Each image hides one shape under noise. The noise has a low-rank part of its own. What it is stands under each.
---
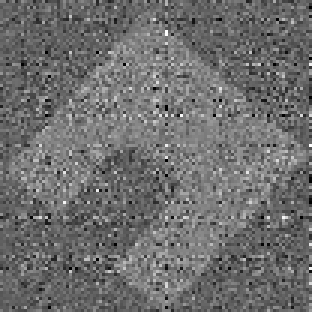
square with a notch
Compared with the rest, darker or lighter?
lighter
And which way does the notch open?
down and left
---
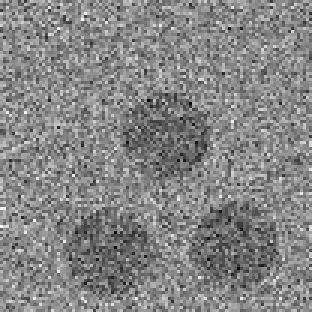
three dots
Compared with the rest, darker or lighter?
darker
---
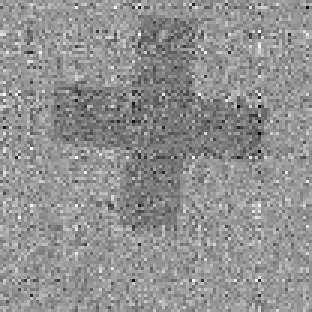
cross
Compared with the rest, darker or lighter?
darker
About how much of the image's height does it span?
two thirds
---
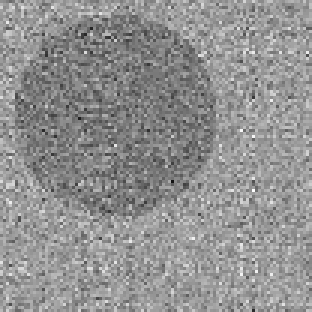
disc
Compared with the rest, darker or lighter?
darker
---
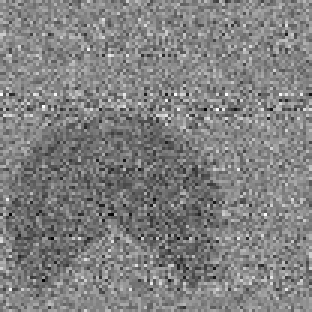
disc with a wedge cut out
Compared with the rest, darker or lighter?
darker
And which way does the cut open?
down
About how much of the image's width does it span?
two thirds
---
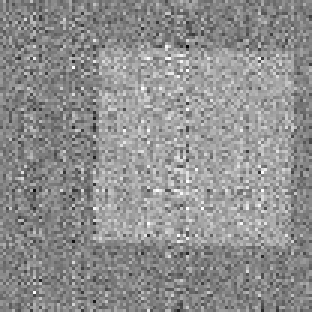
square
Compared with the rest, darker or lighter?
lighter
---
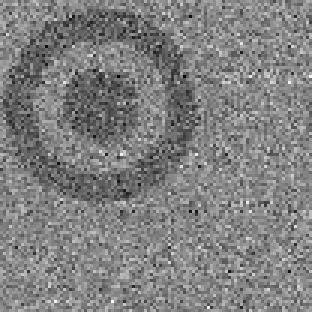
bullseye
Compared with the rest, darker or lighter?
darker
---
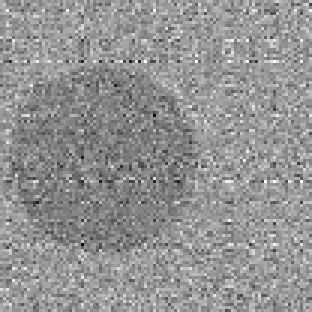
disc
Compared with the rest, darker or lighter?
darker
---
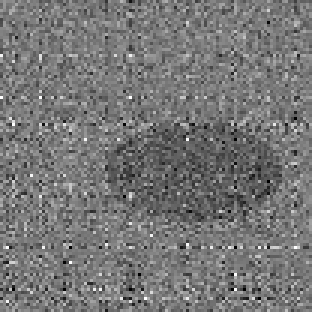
ellipse
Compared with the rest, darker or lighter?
darker
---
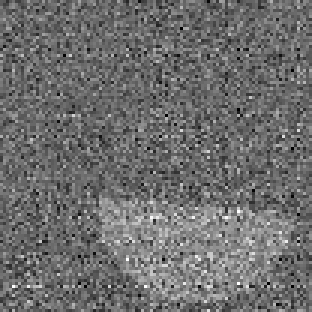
half disc
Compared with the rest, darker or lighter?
lighter
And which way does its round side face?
down
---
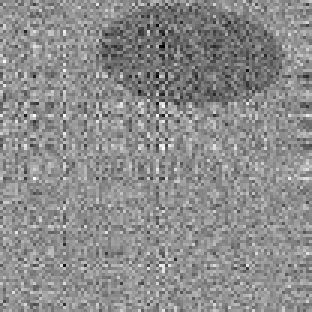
ellipse
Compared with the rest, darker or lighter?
darker
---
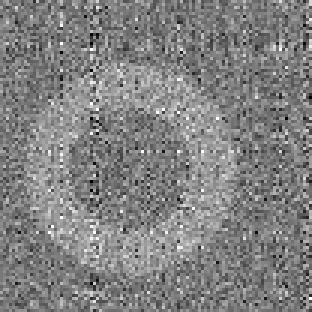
ring
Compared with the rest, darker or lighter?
lighter
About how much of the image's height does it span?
two thirds
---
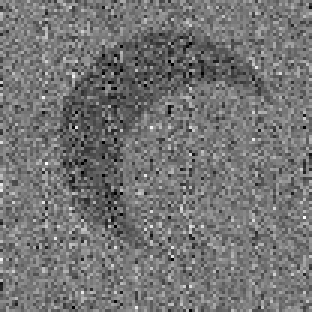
crescent
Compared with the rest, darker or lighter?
darker
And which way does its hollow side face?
down and right
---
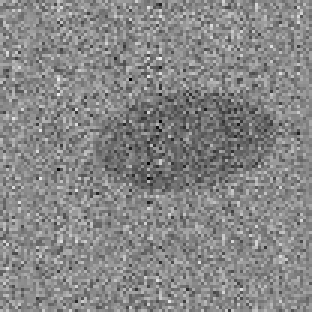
ellipse
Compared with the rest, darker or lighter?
darker
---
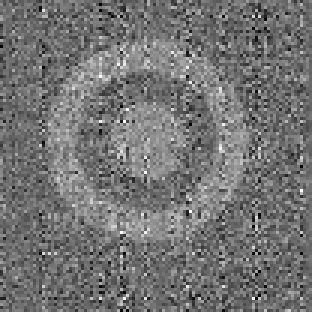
bullseye
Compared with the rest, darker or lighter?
lighter
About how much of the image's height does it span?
two thirds
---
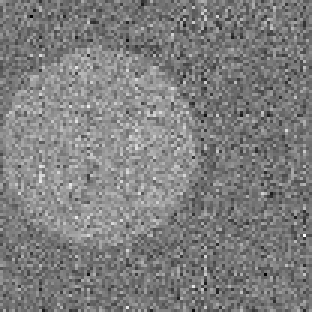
disc
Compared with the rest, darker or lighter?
lighter
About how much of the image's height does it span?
two thirds
